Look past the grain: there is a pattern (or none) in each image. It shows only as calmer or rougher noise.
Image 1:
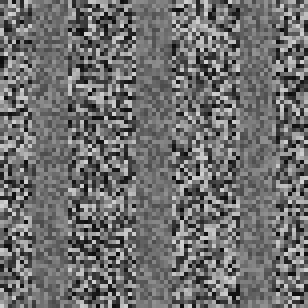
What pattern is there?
vertical stripes
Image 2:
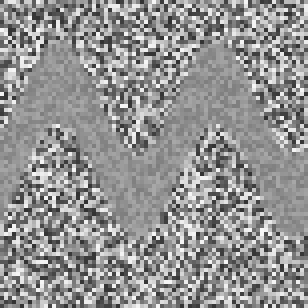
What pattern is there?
a wavy band
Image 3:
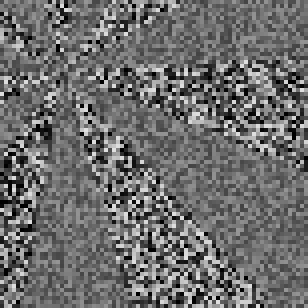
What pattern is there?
spokes from one point
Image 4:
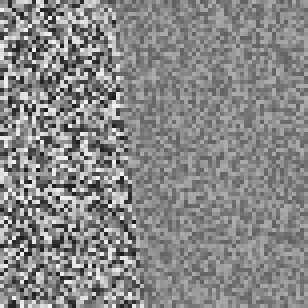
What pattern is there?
a sharp edge
